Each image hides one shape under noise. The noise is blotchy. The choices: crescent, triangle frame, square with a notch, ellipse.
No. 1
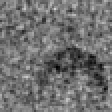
crescent
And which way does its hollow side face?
down
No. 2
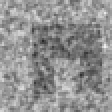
square with a notch
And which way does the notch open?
down
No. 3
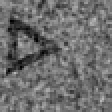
triangle frame
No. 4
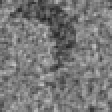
crescent
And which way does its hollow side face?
down and left
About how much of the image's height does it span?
two thirds
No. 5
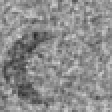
crescent
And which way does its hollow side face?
right
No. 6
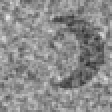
crescent
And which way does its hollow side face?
left
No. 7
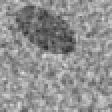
ellipse
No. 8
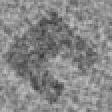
square with a notch
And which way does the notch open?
down and right
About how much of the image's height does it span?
nearly all
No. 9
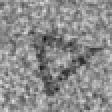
triangle frame
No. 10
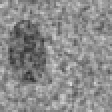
ellipse
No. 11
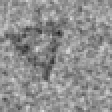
triangle frame
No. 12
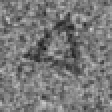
triangle frame
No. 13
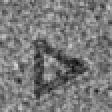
triangle frame
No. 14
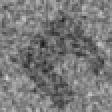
square with a notch
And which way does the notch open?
down and right
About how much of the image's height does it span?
nearly all
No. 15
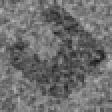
square with a notch
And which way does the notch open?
up and left
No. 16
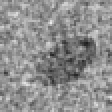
ellipse
